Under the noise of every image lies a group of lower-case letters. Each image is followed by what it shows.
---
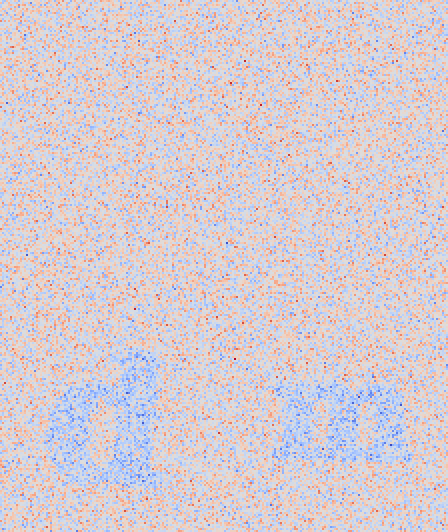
bottom left: d; bottom right: m
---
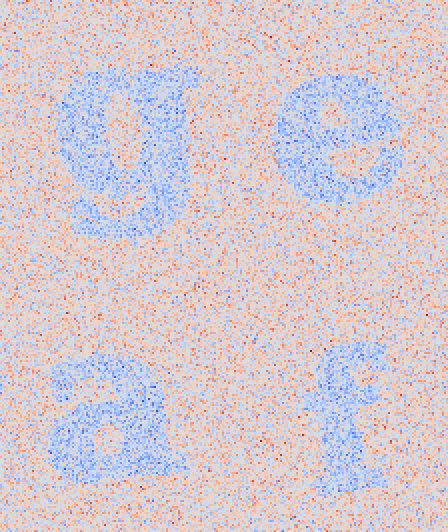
top left: g; top right: e; bottom left: a; bottom right: f
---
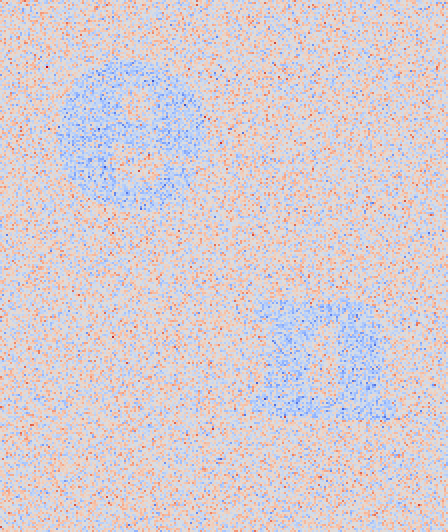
top left: e; bottom right: n
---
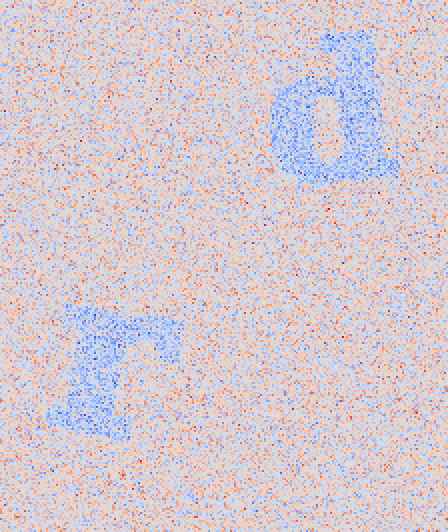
top right: d; bottom left: r
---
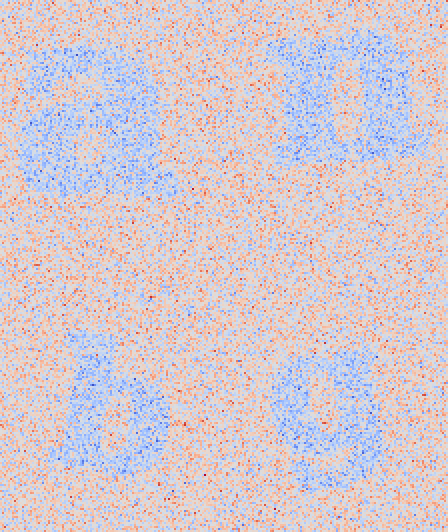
top left: a; top right: n; bottom left: b; bottom right: g
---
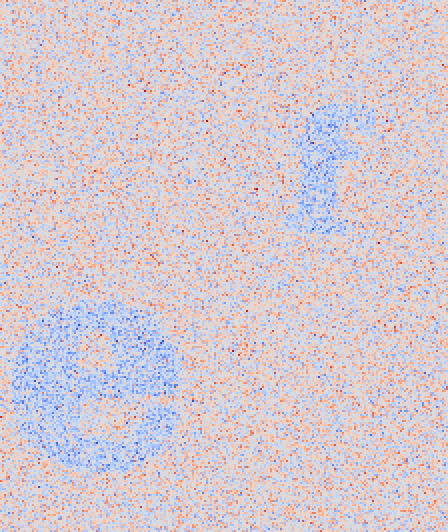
top right: f; bottom left: e
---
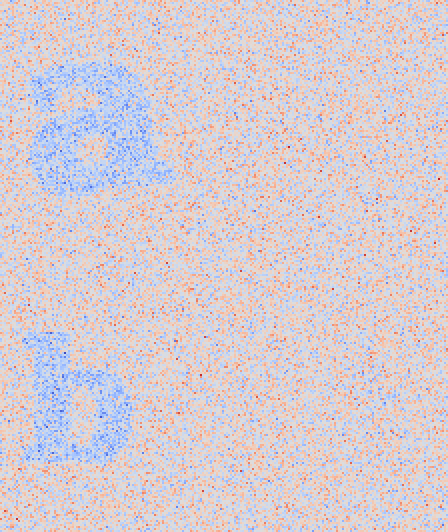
top left: a; bottom left: b
